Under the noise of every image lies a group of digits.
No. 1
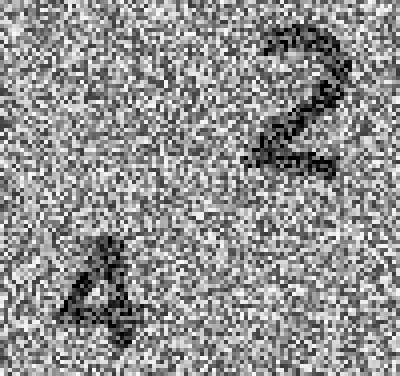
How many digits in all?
2
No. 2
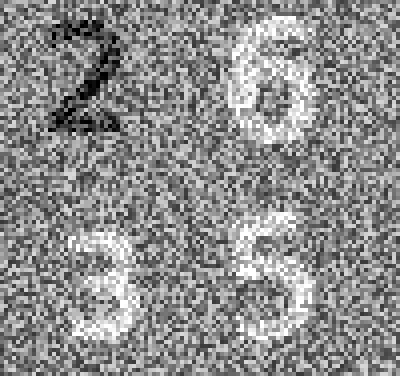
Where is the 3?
bottom left
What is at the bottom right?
5
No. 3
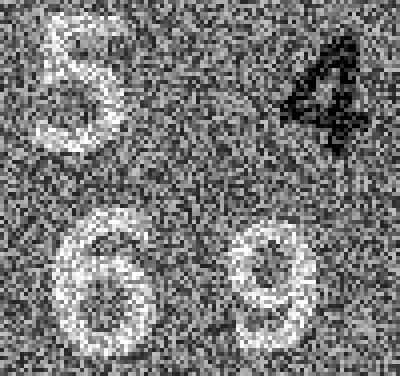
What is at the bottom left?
6
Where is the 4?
top right
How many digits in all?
4
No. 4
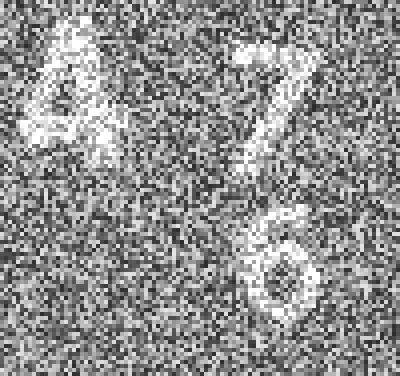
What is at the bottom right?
6
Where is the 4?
top left
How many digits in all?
3
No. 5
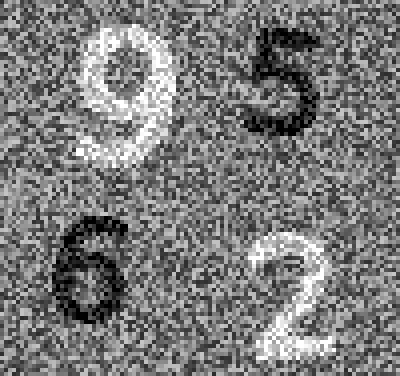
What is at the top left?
9
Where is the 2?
bottom right
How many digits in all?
4
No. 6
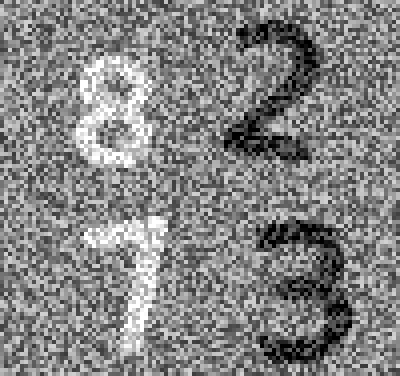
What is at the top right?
2
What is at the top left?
8
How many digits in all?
4
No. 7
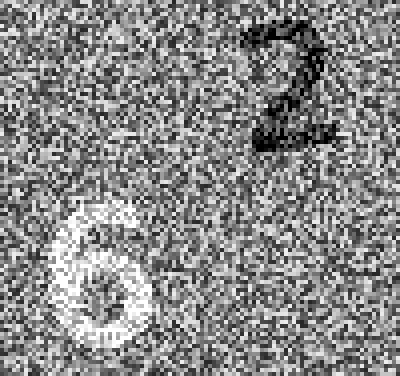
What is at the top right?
2
